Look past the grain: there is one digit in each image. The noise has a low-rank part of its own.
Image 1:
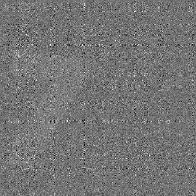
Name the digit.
7
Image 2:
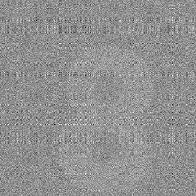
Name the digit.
8
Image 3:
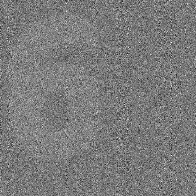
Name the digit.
6
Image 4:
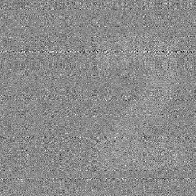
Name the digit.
2
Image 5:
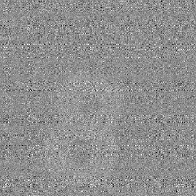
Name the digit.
8
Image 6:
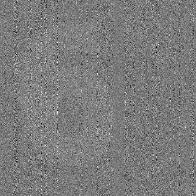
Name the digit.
6
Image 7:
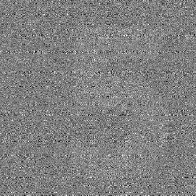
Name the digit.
5
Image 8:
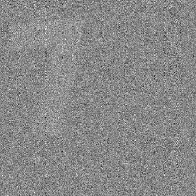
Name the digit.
7
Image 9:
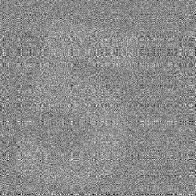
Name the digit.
5
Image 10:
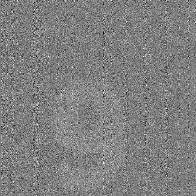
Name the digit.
9
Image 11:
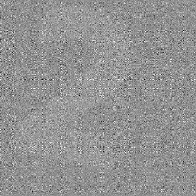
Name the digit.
2
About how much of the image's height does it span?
nearly all
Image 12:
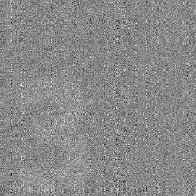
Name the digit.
3
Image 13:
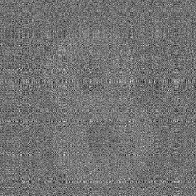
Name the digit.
8
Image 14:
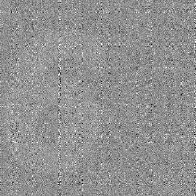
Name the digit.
6
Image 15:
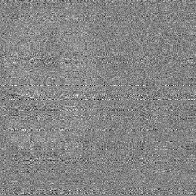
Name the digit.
9
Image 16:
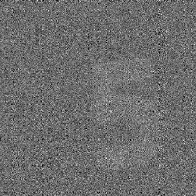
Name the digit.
5
